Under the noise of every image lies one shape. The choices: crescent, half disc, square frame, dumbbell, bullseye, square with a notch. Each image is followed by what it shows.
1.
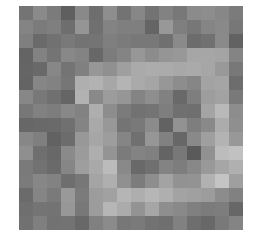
square frame
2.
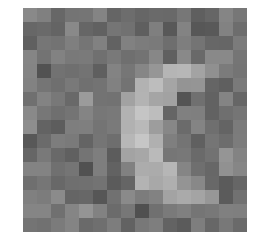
crescent
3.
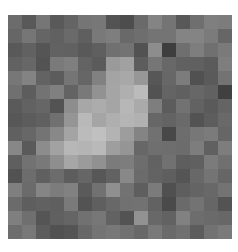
half disc
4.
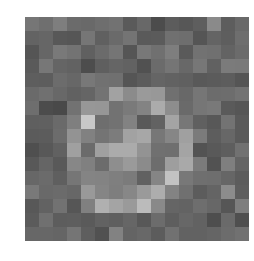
bullseye
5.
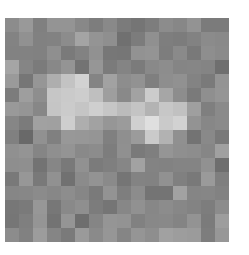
dumbbell
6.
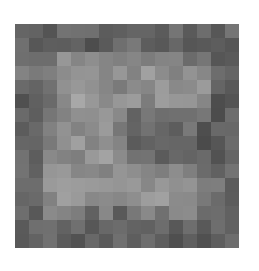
square with a notch
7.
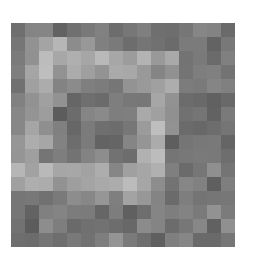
square frame
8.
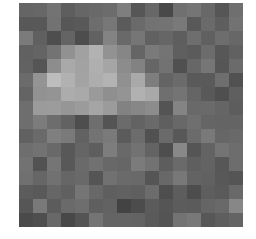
half disc
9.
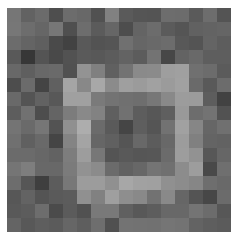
square frame
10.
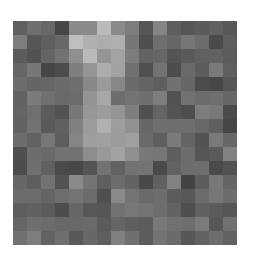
dumbbell
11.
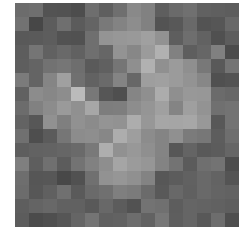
square with a notch
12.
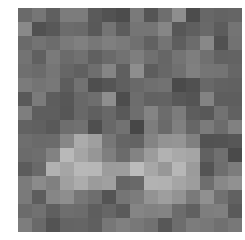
dumbbell
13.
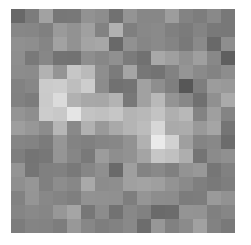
dumbbell
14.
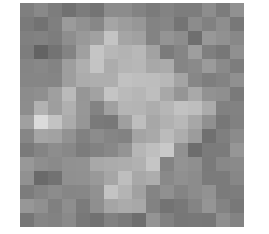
square with a notch
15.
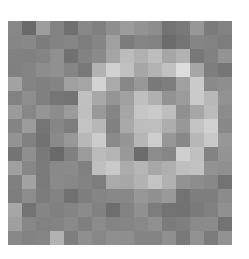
bullseye
